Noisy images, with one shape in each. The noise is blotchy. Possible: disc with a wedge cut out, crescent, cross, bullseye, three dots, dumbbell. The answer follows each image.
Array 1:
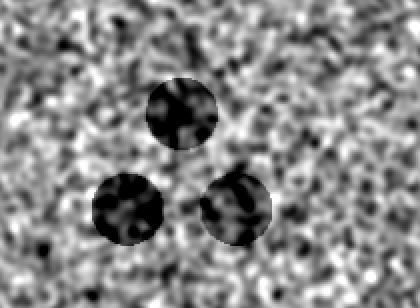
three dots
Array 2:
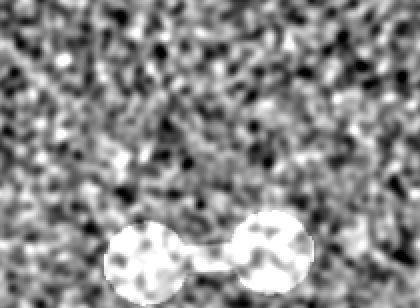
dumbbell
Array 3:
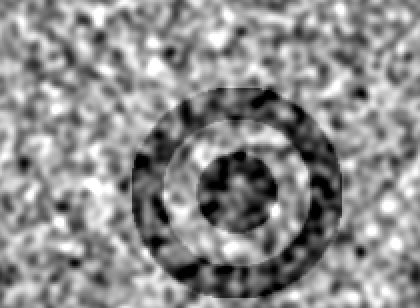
bullseye
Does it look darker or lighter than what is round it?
darker
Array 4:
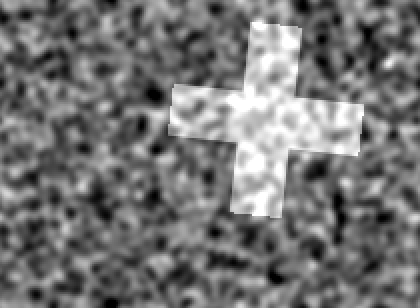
cross
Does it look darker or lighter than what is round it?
lighter
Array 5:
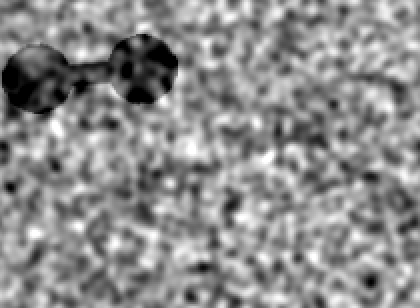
dumbbell
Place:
top left
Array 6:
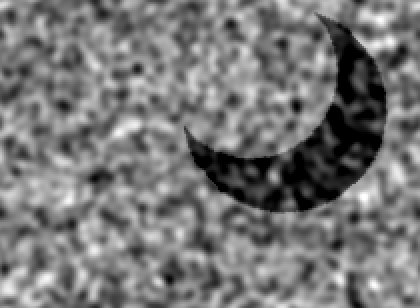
crescent
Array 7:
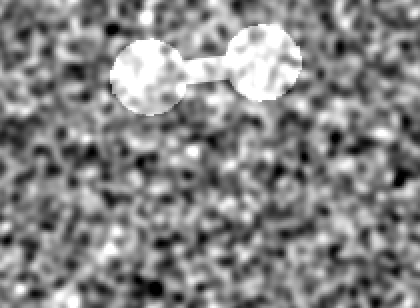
dumbbell
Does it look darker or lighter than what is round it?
lighter
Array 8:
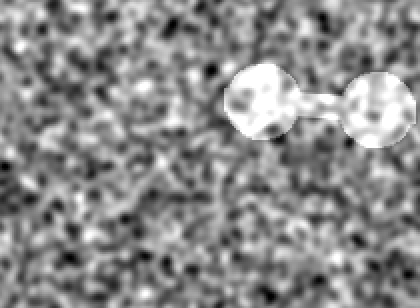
dumbbell
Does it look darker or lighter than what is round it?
lighter
